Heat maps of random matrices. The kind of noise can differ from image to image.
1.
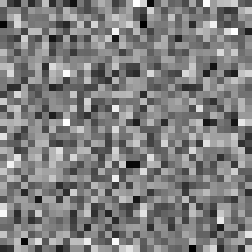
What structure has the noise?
low rank plus noise
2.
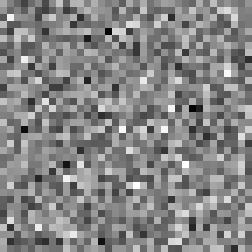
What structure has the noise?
independent entries
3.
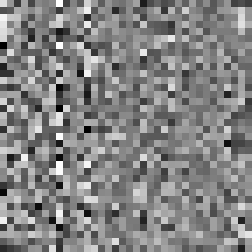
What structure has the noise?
columns of uneven size
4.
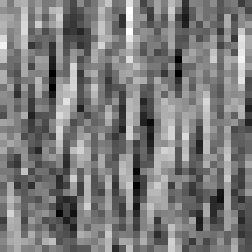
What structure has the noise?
streaked along the columns
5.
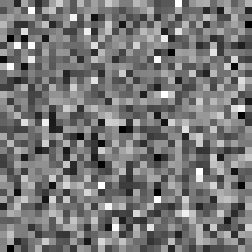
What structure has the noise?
independent entries
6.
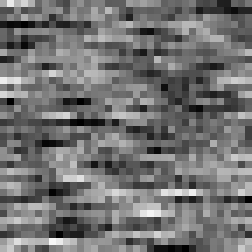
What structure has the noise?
streaked along the rows
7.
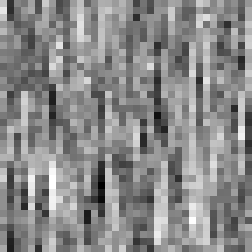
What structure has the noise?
streaked along the columns
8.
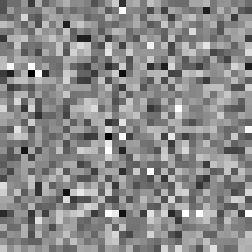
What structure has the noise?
low rank plus noise
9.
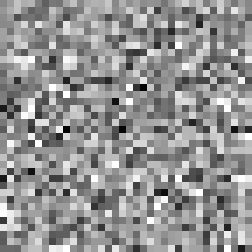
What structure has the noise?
low rank plus noise
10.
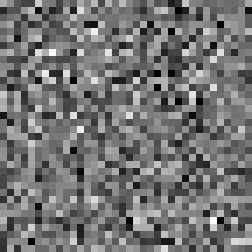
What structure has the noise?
low rank plus noise
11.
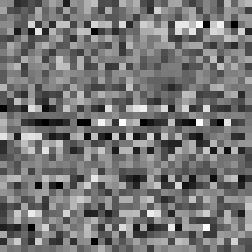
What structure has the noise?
rows of uneven size
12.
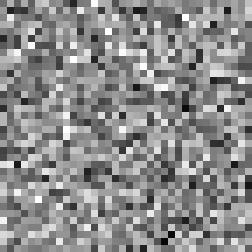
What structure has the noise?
independent entries
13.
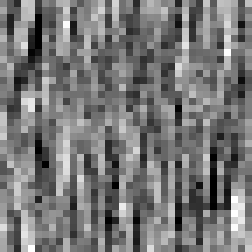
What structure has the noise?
streaked along the columns
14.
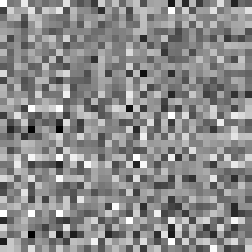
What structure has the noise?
low rank plus noise
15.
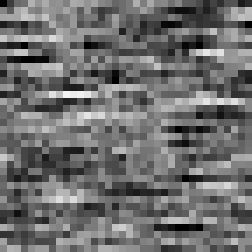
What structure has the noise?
streaked along the rows
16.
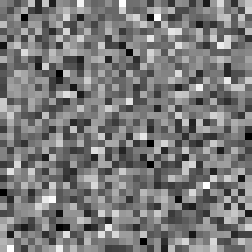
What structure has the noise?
independent entries
